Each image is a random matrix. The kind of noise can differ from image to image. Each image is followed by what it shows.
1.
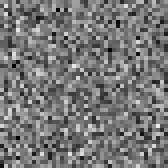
independent entries
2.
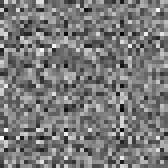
low rank plus noise
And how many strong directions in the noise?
two
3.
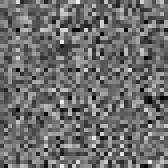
low rank plus noise
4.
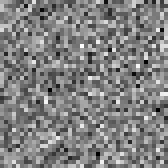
independent entries
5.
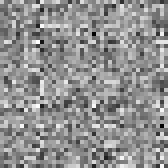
low rank plus noise
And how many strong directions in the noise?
two
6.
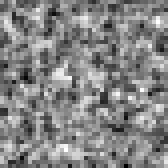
blotchy
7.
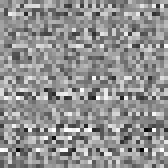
rows of uneven size
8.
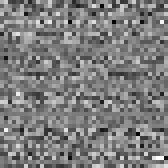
rows of uneven size
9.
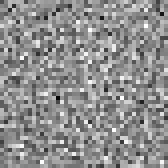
independent entries
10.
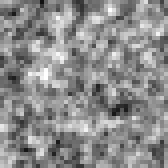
blotchy
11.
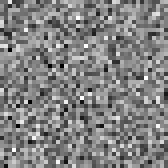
independent entries
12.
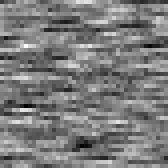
streaked along the rows
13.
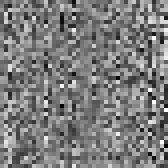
columns of uneven size
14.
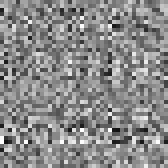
low rank plus noise
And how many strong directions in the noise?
two
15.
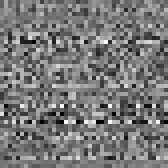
rows of uneven size
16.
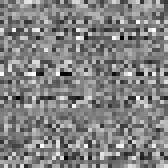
rows of uneven size
